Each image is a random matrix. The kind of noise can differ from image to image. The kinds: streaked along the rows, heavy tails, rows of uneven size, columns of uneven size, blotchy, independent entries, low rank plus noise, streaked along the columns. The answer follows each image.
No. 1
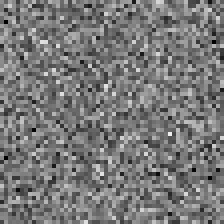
independent entries
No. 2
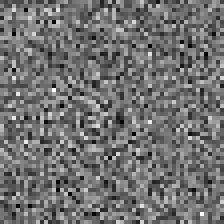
low rank plus noise
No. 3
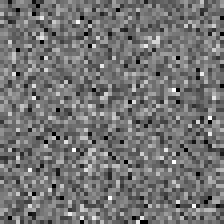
heavy tails
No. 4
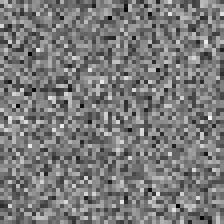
independent entries
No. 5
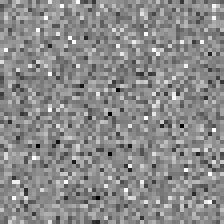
heavy tails
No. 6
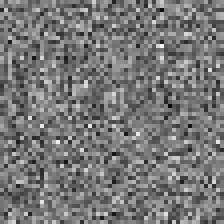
low rank plus noise
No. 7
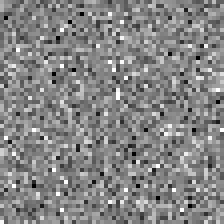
heavy tails
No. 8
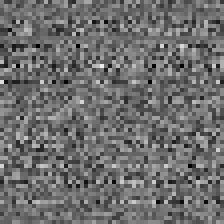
rows of uneven size
